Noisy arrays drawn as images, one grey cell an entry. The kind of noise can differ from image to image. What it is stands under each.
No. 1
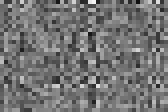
low rank plus noise
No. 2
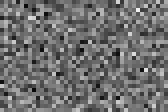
independent entries
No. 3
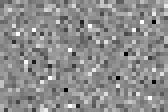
heavy tails
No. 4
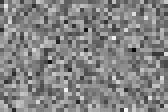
independent entries
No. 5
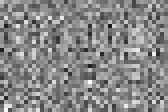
low rank plus noise
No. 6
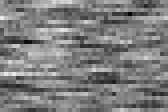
streaked along the rows
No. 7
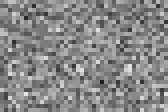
low rank plus noise
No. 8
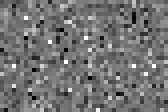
heavy tails
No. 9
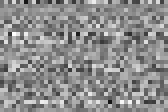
rows of uneven size
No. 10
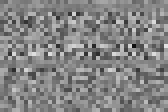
rows of uneven size
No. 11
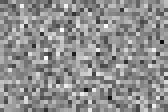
independent entries
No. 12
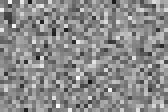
independent entries
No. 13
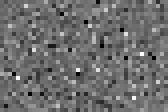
heavy tails
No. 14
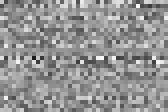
rows of uneven size
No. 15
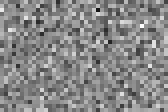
independent entries
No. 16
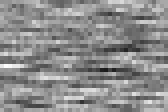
streaked along the rows
